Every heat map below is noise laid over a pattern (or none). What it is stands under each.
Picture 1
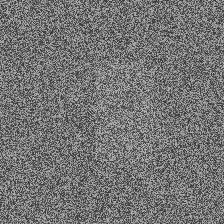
one block
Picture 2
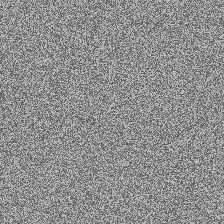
only noise
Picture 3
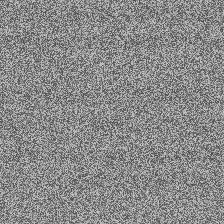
bands of rows
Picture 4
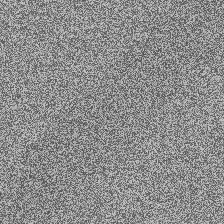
a diagonal band
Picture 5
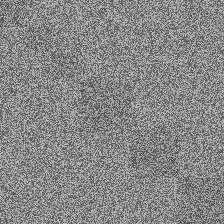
blocks along the diagonal
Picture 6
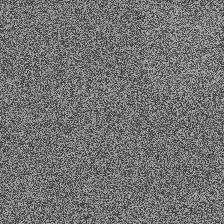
one block
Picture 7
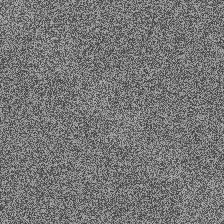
blocks along the diagonal
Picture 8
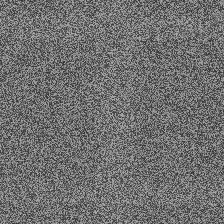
bands of rows crossing bands of columns
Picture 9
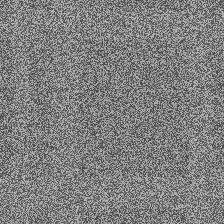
bands of rows crossing bands of columns
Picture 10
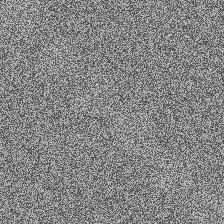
blocks along the diagonal
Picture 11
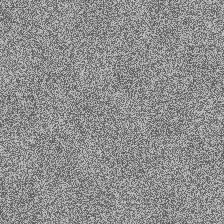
a checkerboard
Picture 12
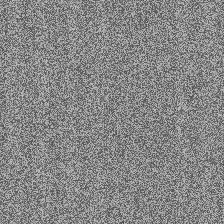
bands of columns
